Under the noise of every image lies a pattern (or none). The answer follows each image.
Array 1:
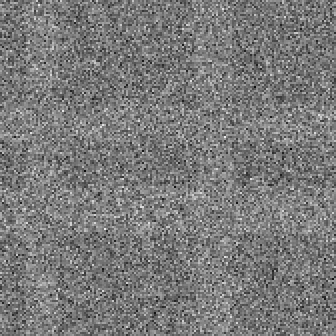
bands of rows crossing bands of columns
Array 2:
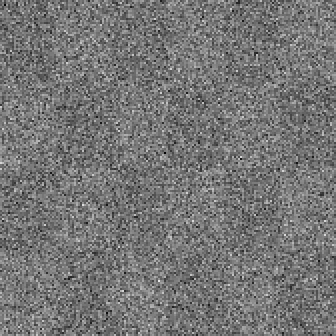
a checkerboard
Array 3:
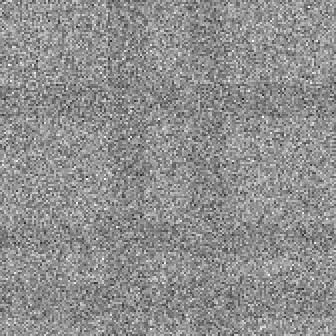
bands of rows crossing bands of columns
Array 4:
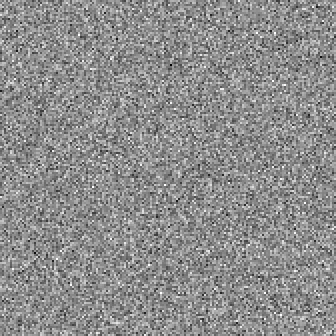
only noise
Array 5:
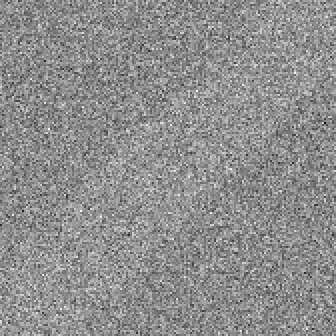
a diagonal band
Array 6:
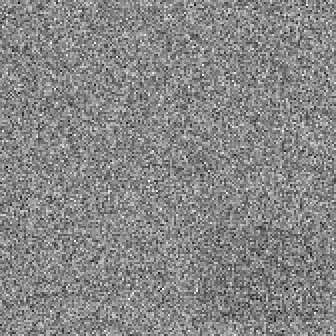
one block
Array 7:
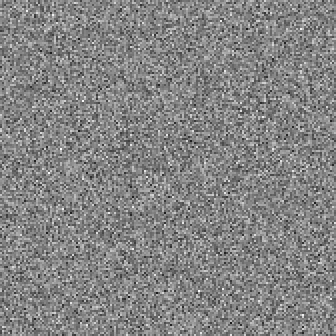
only noise
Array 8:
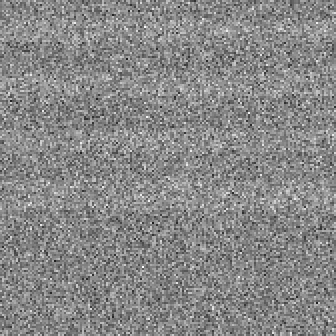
bands of rows
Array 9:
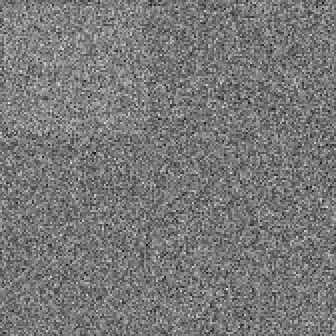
one block
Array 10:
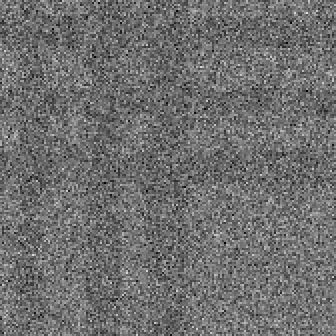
bands of rows crossing bands of columns
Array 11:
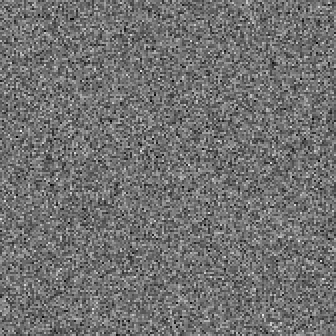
only noise
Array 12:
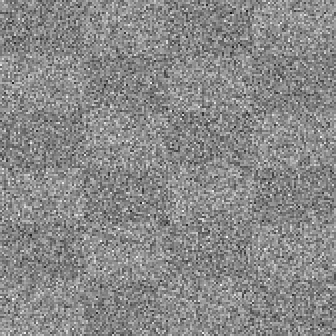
a checkerboard
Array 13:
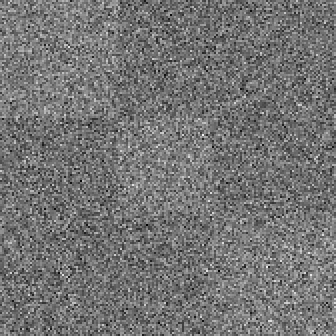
blocks along the diagonal
